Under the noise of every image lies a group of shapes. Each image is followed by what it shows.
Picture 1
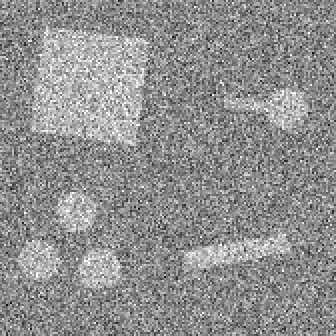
top left: square; top right: lollipop; bottom left: three dots; bottom right: bar
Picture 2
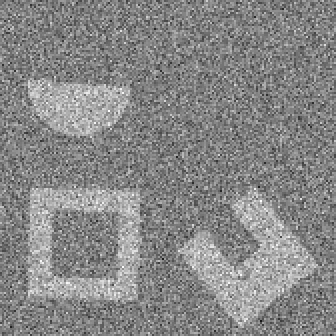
top left: half disc; bottom left: square frame; bottom right: square with a notch
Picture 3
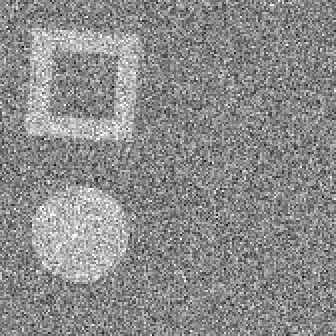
top left: square frame; bottom left: disc
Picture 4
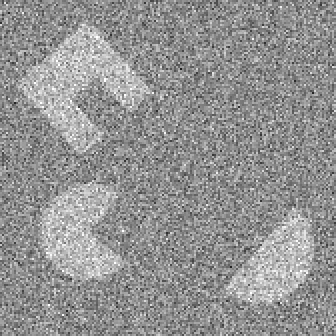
top left: square with a notch; bottom left: disc with a wedge cut out; bottom right: half disc
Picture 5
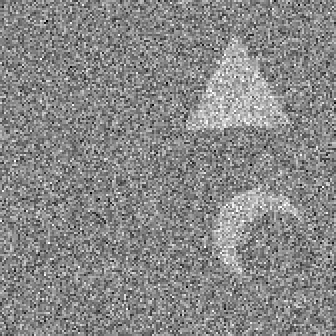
top right: triangle; bottom right: crescent
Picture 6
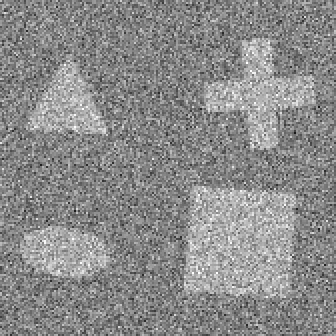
top left: triangle; top right: cross; bottom left: ellipse; bottom right: square
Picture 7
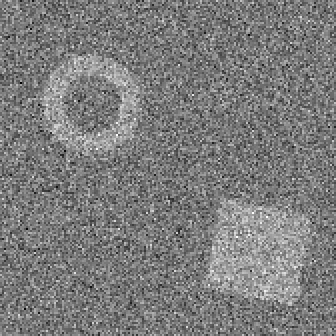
top left: ring; bottom right: square
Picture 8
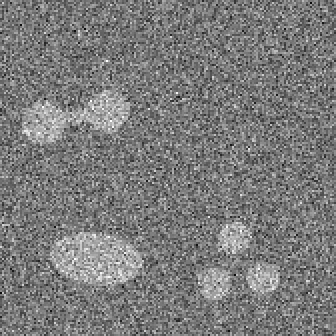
top left: dumbbell; bottom left: ellipse; bottom right: three dots
